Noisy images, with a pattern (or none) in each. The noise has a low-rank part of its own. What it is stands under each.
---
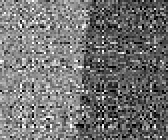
a sharp edge
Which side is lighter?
left
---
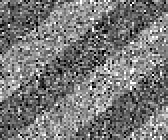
diagonal stripes
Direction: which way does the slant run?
bottom left to top right
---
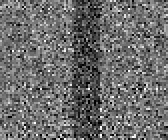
one vertical stripe
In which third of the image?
middle
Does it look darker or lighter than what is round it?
darker
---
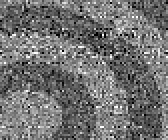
rings round one point
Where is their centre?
bottom left
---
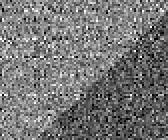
a sharp edge
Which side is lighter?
top left
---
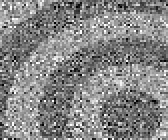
rings round one point
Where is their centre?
bottom right
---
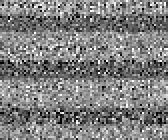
horizontal stripes
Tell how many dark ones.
3
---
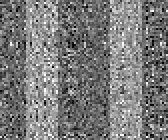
vertical stripes
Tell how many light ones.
2
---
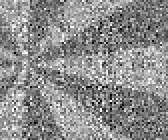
spokes from one point
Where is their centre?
middle left
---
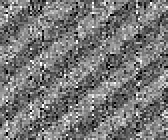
diagonal stripes
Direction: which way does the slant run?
bottom left to top right
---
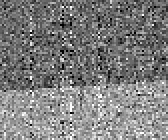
a sharp edge
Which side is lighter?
bottom
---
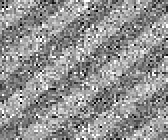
diagonal stripes
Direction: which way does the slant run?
bottom left to top right
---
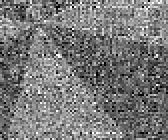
spokes from one point
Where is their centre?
top left
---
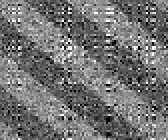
diagonal stripes
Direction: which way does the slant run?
top left to bottom right
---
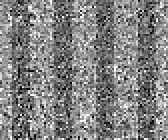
vertical stripes
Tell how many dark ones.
4
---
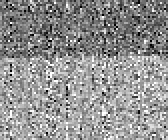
a sharp edge
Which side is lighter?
bottom
